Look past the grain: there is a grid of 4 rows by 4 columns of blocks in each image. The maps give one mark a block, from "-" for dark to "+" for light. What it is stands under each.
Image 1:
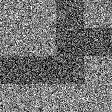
+ + - +
+ + - -
- - - +
+ + + +
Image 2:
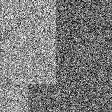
+ + - -
+ + - -
+ + - -
+ - - -
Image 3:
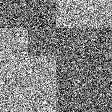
- - + +
+ - - -
+ + - -
+ + - -
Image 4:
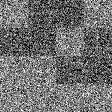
+ - - +
- - + -
+ + - -
+ + + +
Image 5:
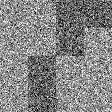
+ + - -
+ + - +
+ - + +
+ - + +
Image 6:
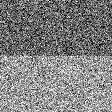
- - - -
- - - -
+ + + +
+ + + +
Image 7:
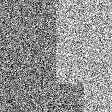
- - + +
- - + +
- - + +
- - - +
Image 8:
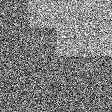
- + + +
- - + +
- - - -
- - - -
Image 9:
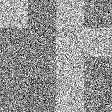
+ - + -
- - + +
- - + -
- - + -
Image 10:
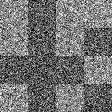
+ - + +
+ - + -
- - - +
+ - + -
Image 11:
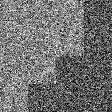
+ + + -
+ + + -
+ + - -
+ - - -
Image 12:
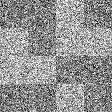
- - + -
+ - + +
+ + - -
- - + -
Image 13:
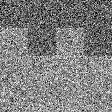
- - - -
+ - + -
+ + + +
+ + + +
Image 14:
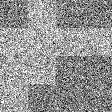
- + - -
+ + + +
+ + - -
+ - - -
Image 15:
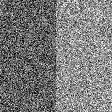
- - + +
- - + +
- - + +
- - + +
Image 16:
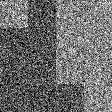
+ - + +
- - + +
- - + +
- - - +
